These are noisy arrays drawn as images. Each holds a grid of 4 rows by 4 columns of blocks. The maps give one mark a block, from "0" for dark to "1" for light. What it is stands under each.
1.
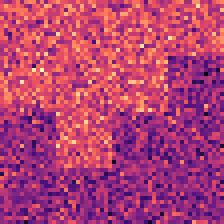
1 1 1 1
1 1 1 0
0 1 0 0
0 0 0 0
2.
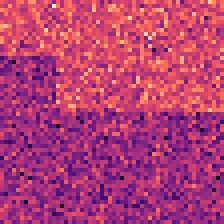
1 1 1 1
0 1 1 1
0 0 0 0
0 0 0 0
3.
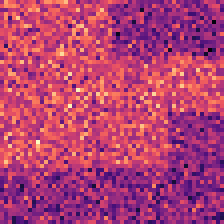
1 1 0 0
1 1 1 1
1 1 1 0
0 0 0 0
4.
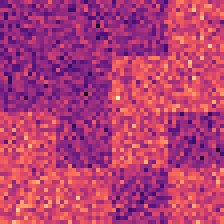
0 0 0 1
0 0 1 1
1 0 1 0
1 1 0 1
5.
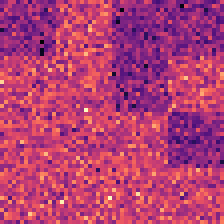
0 1 0 0
1 1 0 1
1 1 1 0
1 1 1 1
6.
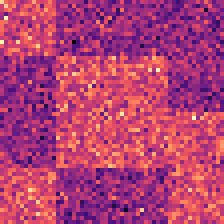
1 0 0 0
0 1 1 0
0 1 1 1
1 0 0 1
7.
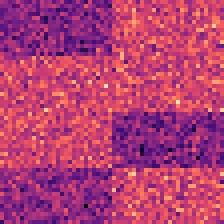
0 0 1 1
1 1 1 1
1 1 0 0
0 0 1 1
